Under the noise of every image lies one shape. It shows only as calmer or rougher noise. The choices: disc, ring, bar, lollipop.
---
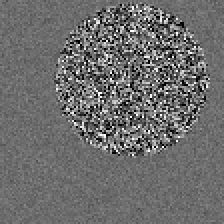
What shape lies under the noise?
disc
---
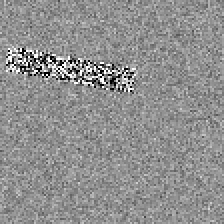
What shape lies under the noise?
bar
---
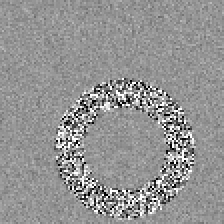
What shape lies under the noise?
ring
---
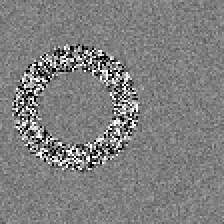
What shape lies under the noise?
ring
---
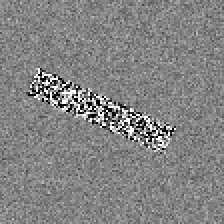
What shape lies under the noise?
bar
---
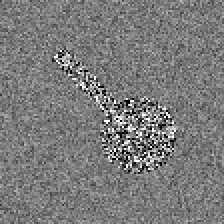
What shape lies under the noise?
lollipop
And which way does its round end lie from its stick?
down and right
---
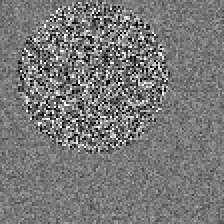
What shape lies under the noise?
disc
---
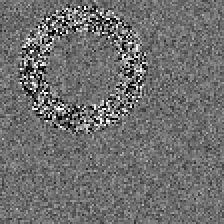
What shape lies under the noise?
ring
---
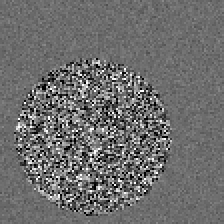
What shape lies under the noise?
disc
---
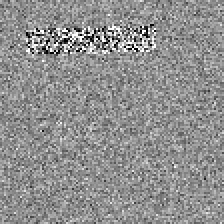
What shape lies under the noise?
bar
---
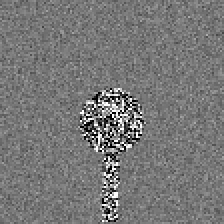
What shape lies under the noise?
lollipop
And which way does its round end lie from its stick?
up
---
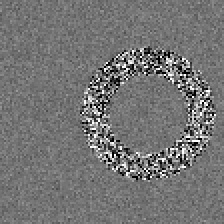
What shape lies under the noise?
ring
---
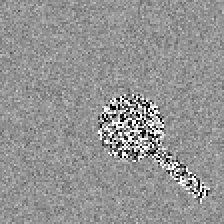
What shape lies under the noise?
lollipop
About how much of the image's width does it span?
half
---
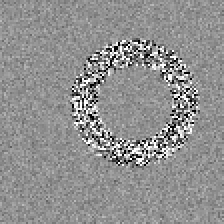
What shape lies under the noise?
ring
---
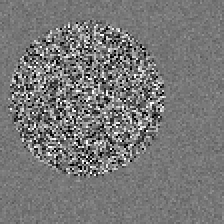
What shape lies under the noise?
disc
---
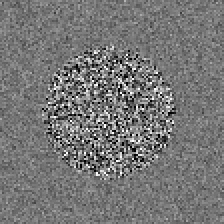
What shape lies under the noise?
disc
